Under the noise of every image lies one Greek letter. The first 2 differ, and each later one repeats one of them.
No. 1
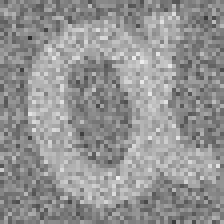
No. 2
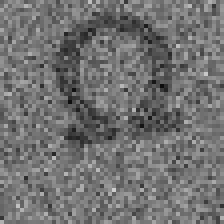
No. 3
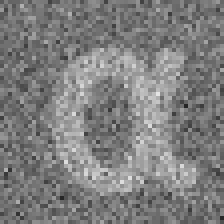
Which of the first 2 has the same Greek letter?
1
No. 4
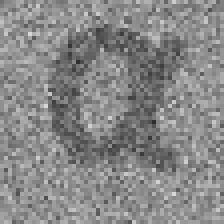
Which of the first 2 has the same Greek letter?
1
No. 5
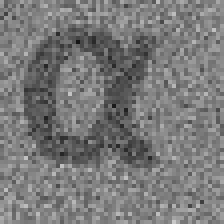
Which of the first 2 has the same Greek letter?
1
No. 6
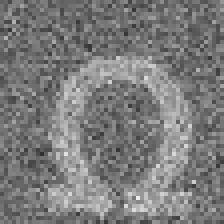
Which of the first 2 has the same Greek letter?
2
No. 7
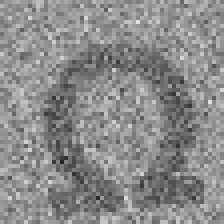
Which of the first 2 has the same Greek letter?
2
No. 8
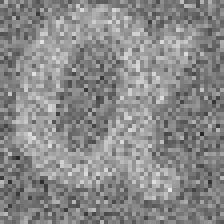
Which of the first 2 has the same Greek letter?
1
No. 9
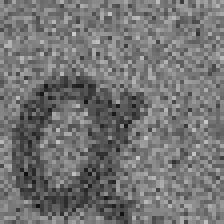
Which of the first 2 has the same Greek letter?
1
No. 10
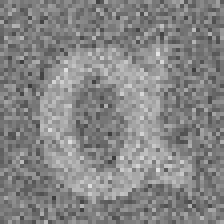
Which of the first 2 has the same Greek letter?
1
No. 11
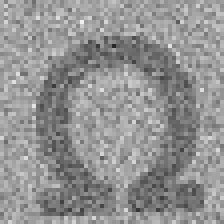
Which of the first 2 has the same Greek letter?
2
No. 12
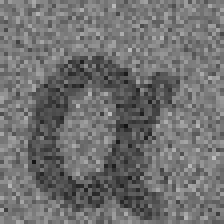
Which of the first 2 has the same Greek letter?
1
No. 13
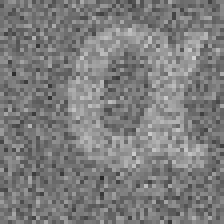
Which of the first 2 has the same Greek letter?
1
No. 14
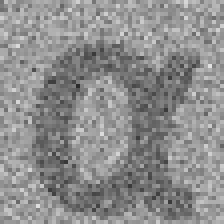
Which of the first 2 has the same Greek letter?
1
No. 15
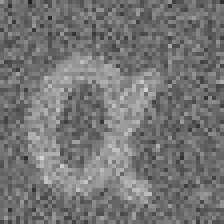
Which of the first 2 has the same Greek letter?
1
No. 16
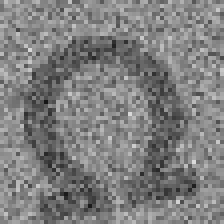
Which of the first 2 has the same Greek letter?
2
